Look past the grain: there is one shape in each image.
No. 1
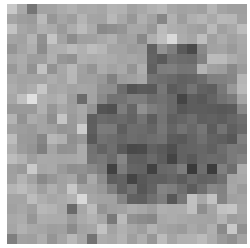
apple
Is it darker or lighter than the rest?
darker
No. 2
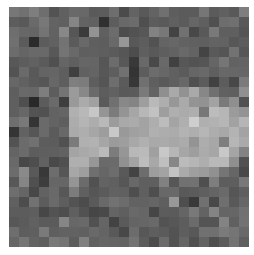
fish
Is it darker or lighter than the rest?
lighter
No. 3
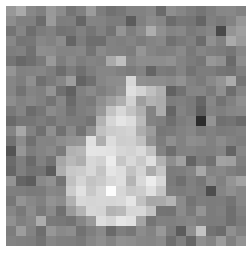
pear
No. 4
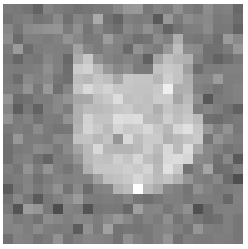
cat's head
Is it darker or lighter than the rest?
lighter
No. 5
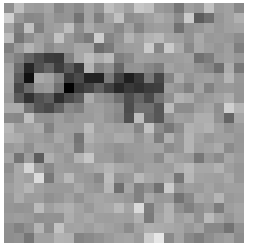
key
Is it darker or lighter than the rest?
darker
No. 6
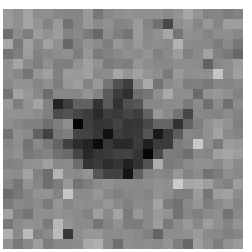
teapot
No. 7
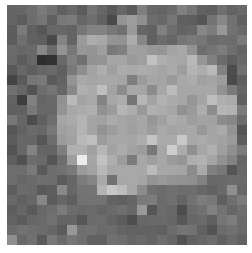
apple
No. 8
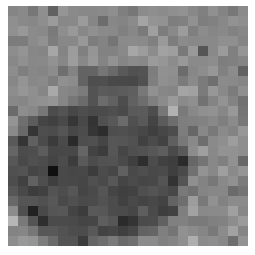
apple
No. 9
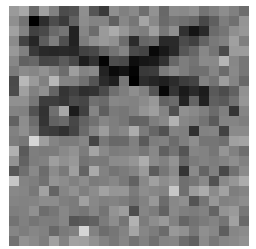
pair of scissors
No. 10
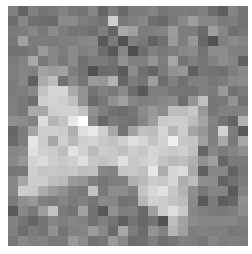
bow tie
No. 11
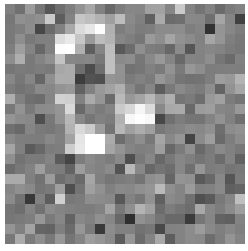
pair of musical notes
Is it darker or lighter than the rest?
lighter
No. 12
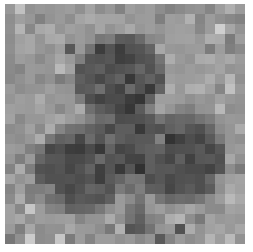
club
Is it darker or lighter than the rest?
darker
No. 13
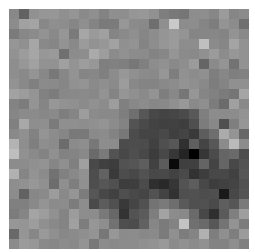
car
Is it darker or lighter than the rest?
darker
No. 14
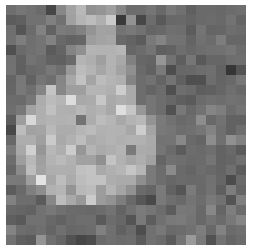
pear
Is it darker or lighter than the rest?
lighter
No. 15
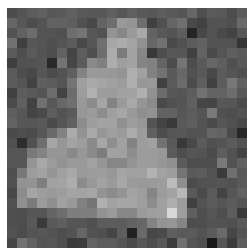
chess pawn
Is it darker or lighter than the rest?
lighter
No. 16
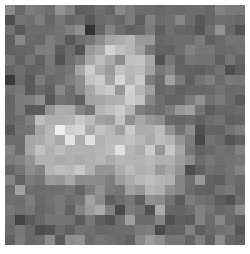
club
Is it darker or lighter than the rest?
lighter
